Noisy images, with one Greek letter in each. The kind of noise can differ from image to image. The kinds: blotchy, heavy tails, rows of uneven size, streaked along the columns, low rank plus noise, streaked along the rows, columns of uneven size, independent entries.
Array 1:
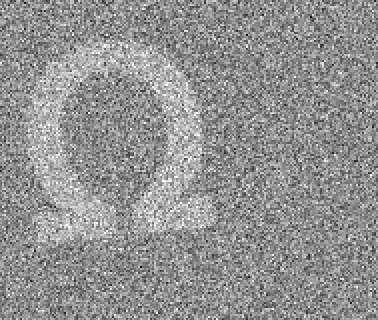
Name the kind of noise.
low rank plus noise
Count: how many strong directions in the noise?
five to eight
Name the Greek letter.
omega
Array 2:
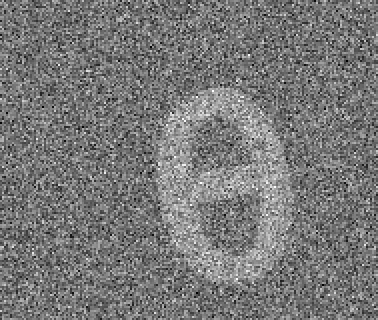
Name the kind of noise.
independent entries
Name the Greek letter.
theta
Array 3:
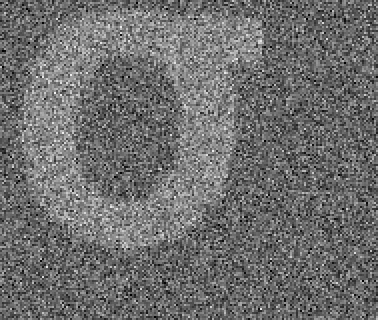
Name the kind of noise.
independent entries
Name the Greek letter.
sigma
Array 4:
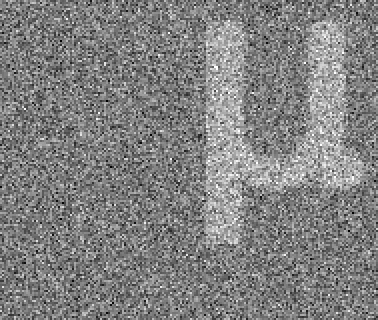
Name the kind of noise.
independent entries
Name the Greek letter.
mu
